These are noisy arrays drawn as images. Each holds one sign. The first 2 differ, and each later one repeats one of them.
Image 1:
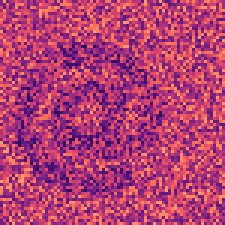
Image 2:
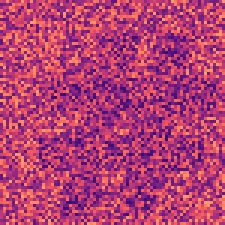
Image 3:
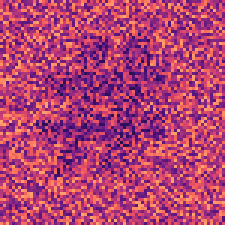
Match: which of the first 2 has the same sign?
2
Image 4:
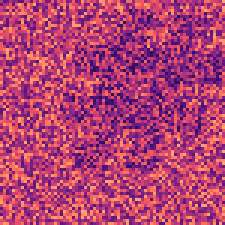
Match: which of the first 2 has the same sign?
2
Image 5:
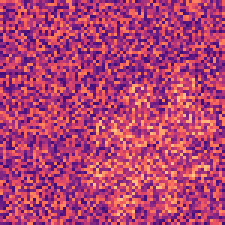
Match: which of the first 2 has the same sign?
2
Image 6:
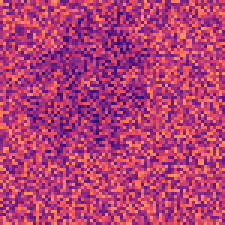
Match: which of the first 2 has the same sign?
2
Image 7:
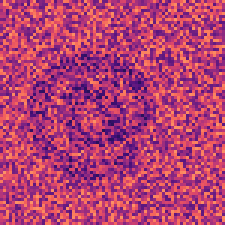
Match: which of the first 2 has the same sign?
1
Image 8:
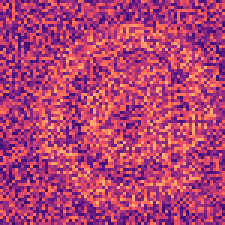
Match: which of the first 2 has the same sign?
1
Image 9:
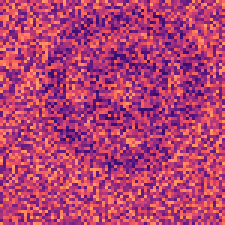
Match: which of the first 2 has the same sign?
1
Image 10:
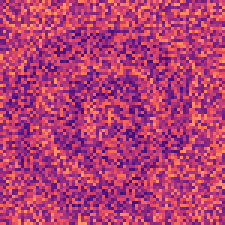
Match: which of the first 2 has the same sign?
1
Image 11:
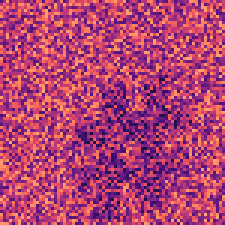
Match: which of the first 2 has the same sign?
2
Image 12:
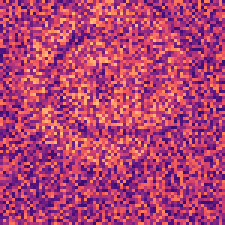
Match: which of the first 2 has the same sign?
1
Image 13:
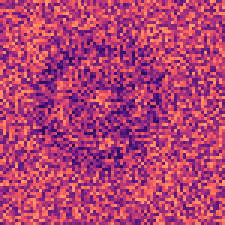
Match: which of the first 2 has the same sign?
1
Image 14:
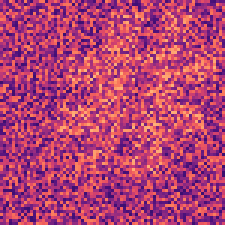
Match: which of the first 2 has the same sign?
2
